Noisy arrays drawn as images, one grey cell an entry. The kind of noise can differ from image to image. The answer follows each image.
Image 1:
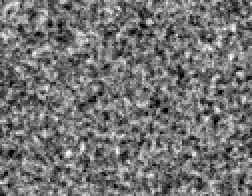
blotchy
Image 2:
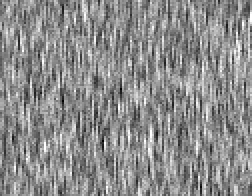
streaked along the columns
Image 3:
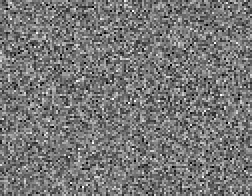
independent entries
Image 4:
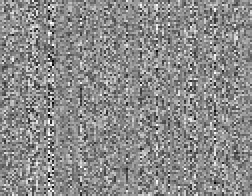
columns of uneven size
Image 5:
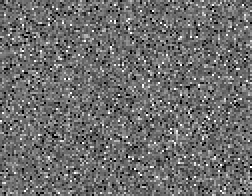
heavy tails
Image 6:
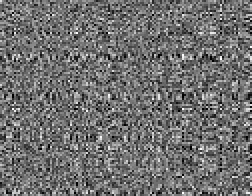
low rank plus noise
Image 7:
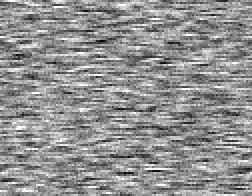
streaked along the rows
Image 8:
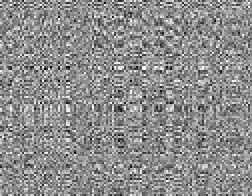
low rank plus noise
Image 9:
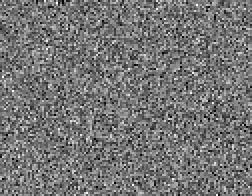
independent entries
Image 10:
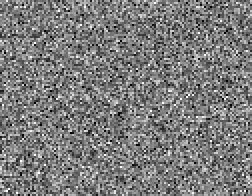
independent entries
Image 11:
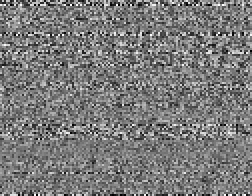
rows of uneven size
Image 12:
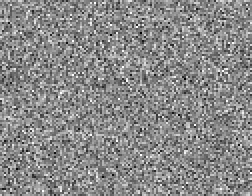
independent entries
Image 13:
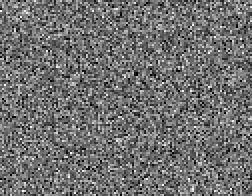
independent entries
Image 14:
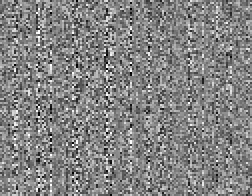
columns of uneven size
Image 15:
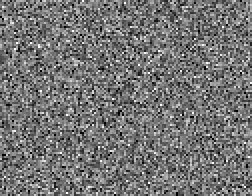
independent entries
